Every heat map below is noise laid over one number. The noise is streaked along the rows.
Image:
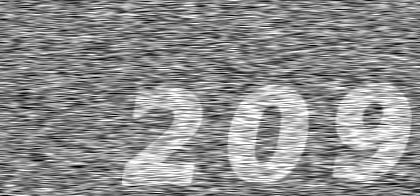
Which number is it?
209
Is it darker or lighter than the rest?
lighter
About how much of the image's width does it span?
two thirds
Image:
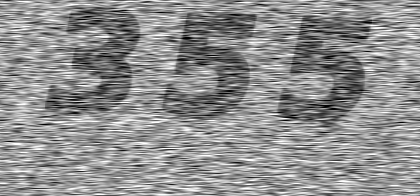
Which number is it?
355
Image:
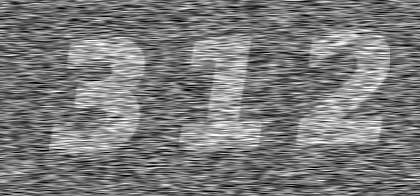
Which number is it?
312
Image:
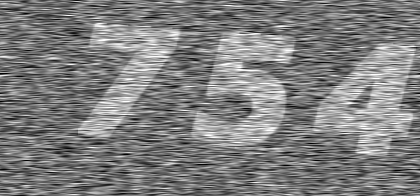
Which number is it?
754
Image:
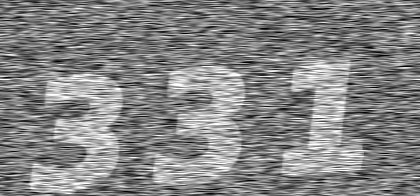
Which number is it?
331
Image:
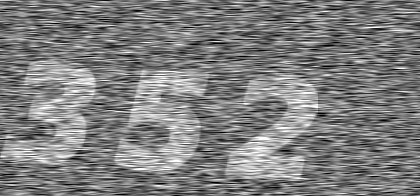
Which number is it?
352
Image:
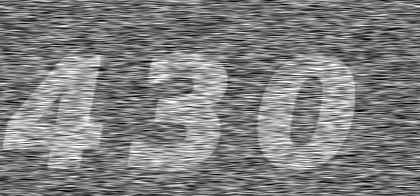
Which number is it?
430
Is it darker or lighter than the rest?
lighter
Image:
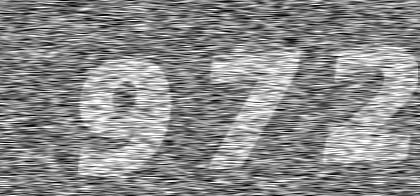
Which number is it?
972
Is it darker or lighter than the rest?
lighter
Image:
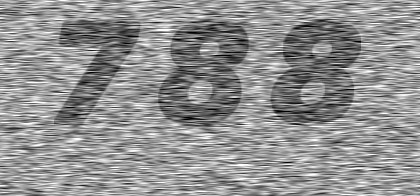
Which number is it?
788
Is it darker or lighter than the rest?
darker
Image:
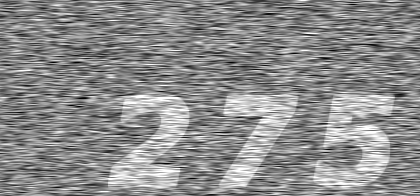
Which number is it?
275
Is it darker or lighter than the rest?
lighter
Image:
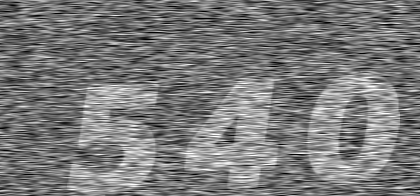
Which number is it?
540
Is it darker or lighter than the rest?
lighter
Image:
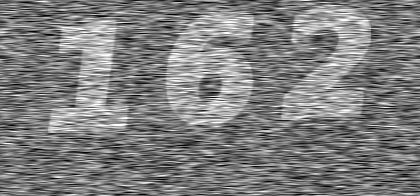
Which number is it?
162
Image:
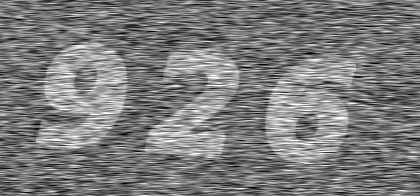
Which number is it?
926
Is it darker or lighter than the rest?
lighter
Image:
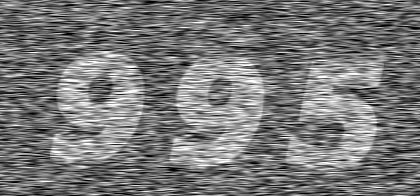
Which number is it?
995
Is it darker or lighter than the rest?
lighter
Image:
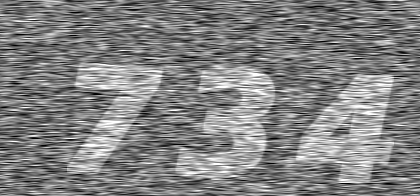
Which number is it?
734
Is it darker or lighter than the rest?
lighter
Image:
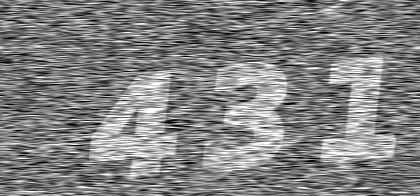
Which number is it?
431
